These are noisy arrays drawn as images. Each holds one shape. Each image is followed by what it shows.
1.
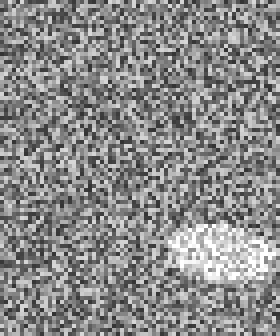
ellipse
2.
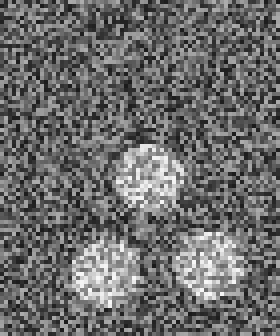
three dots
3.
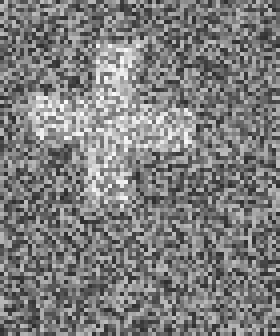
cross
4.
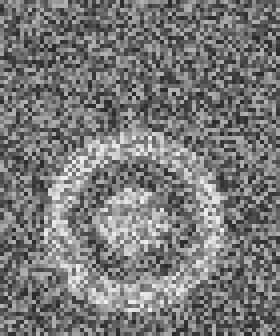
bullseye
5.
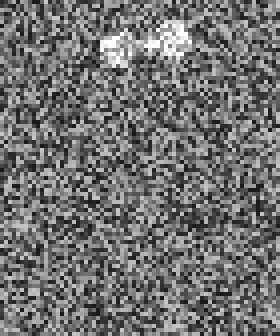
dumbbell
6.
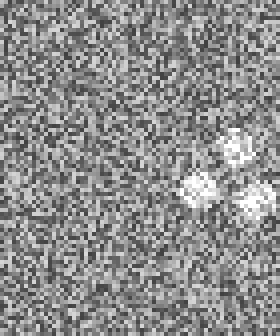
three dots
